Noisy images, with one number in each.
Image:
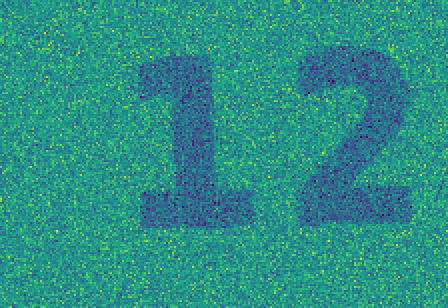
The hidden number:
12
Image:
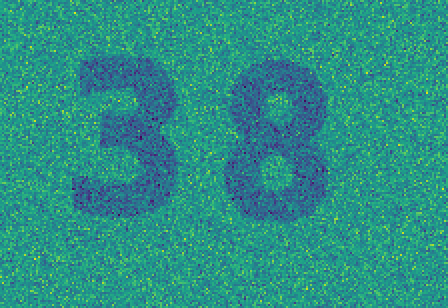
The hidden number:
38
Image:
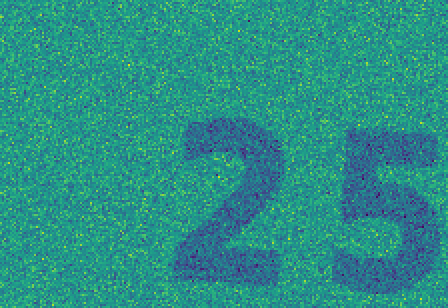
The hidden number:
25
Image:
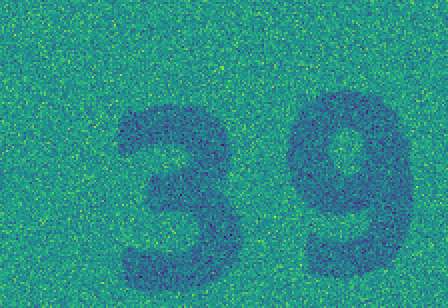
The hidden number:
39
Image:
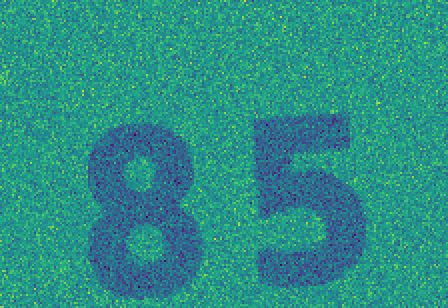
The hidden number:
85
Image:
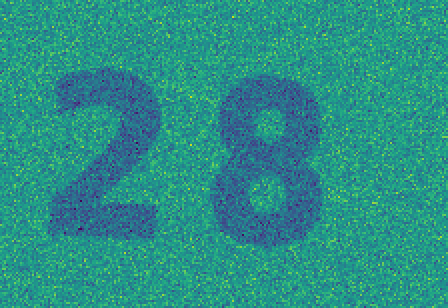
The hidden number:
28
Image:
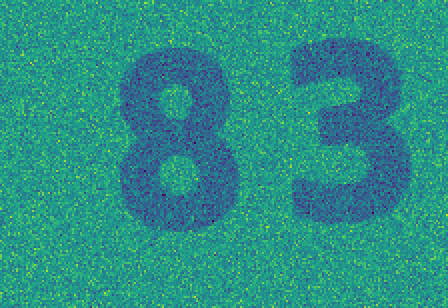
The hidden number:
83
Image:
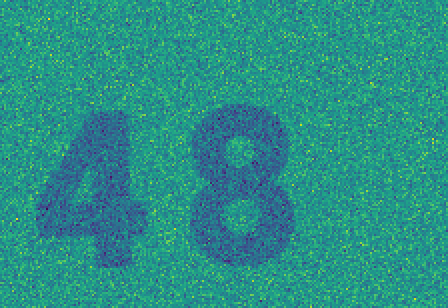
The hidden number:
48
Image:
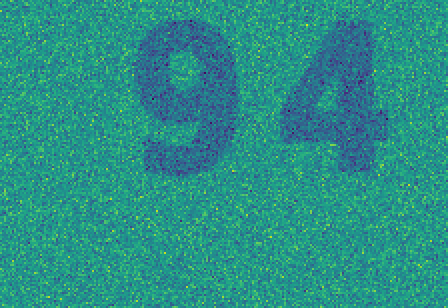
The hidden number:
94
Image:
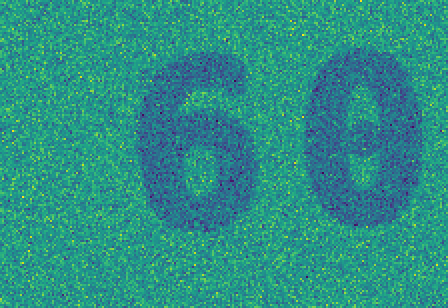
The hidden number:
60
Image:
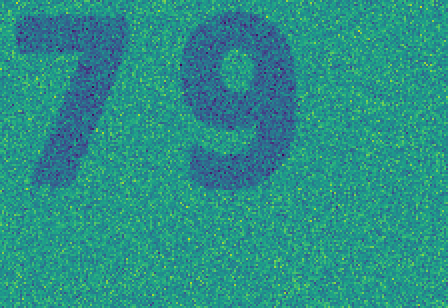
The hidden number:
79
